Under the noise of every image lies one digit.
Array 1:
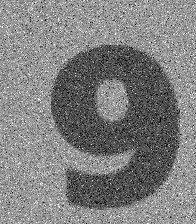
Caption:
dark 9
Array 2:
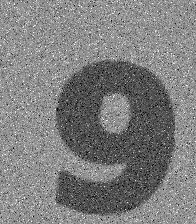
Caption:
dark 9
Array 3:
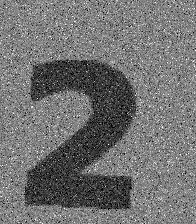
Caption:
dark 2
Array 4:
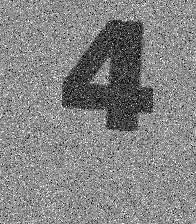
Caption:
dark 4
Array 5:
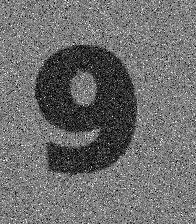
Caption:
dark 9
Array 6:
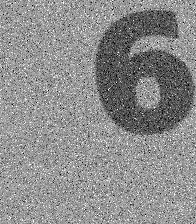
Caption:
dark 6
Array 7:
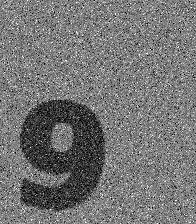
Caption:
dark 9
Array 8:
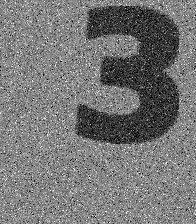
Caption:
dark 3
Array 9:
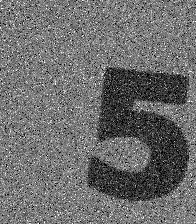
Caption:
dark 5
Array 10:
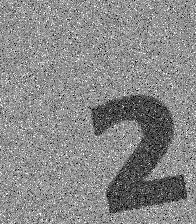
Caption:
dark 2
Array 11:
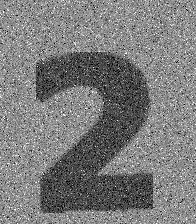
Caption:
dark 2
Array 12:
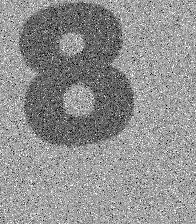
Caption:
dark 8
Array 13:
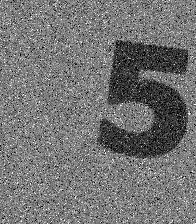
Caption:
dark 5
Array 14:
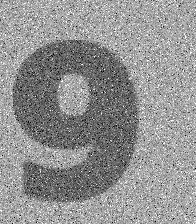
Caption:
dark 9
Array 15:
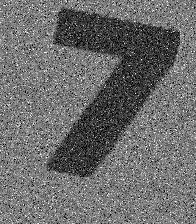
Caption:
dark 7
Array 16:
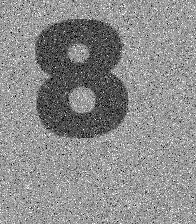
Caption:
dark 8
